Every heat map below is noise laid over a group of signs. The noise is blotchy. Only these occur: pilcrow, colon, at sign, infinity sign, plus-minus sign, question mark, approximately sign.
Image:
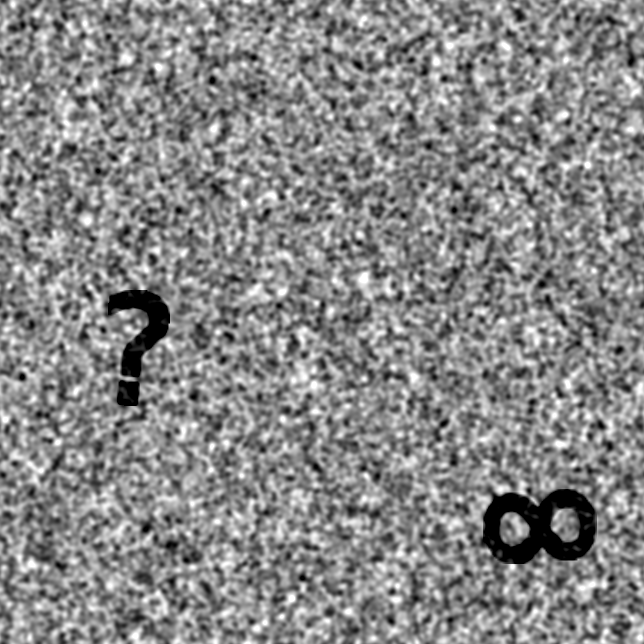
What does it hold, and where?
middle left: dark question mark; bottom right: dark infinity sign
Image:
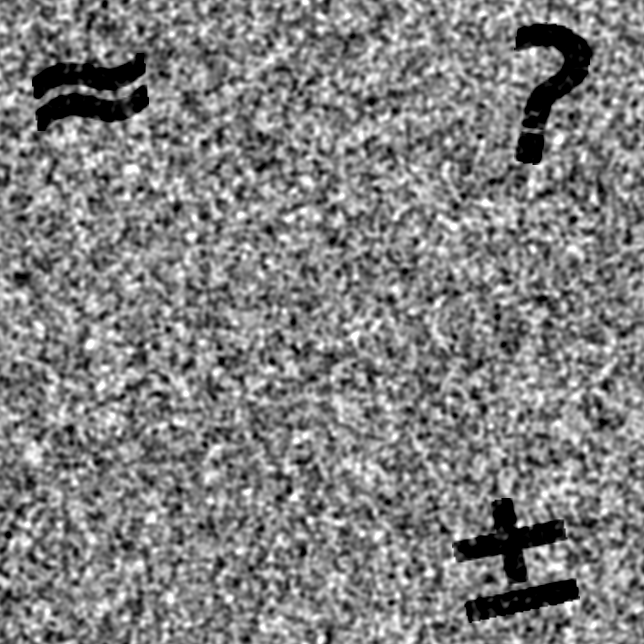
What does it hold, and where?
top left: dark approximately sign; top right: dark question mark; bottom right: dark plus-minus sign
